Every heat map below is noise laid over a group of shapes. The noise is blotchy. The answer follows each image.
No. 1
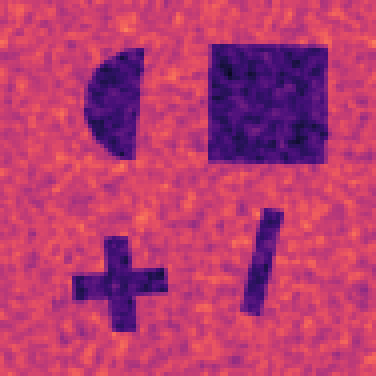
top left: half disc; top right: square; bottom left: cross; bottom right: bar
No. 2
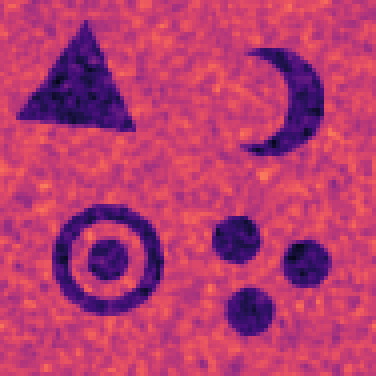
top left: triangle; top right: crescent; bottom left: bullseye; bottom right: three dots
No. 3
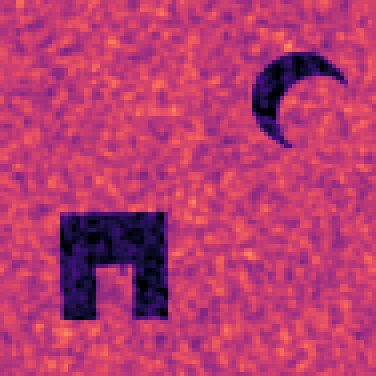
top right: crescent; bottom left: square with a notch
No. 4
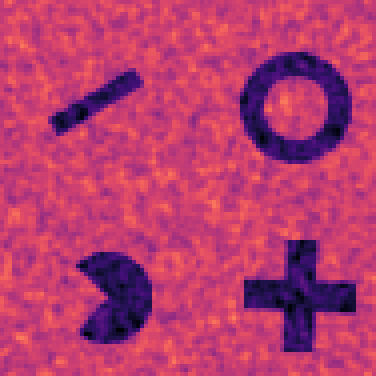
top left: bar; top right: ring; bottom left: disc with a wedge cut out; bottom right: cross
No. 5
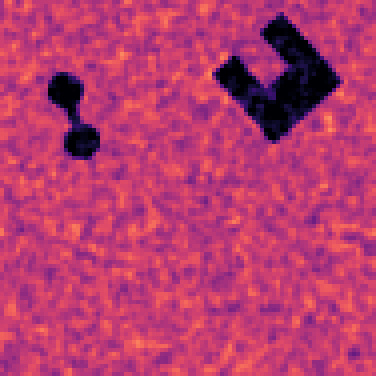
top left: dumbbell; top right: square with a notch
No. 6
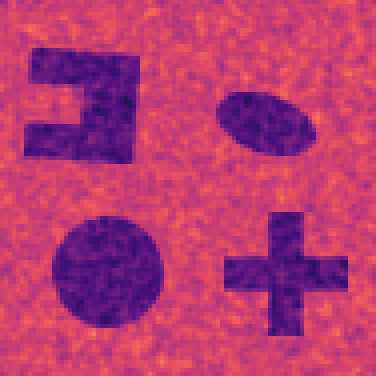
top left: square with a notch; top right: ellipse; bottom left: disc; bottom right: cross
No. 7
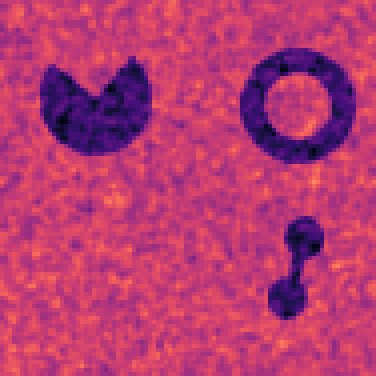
top left: disc with a wedge cut out; top right: ring; bottom right: dumbbell
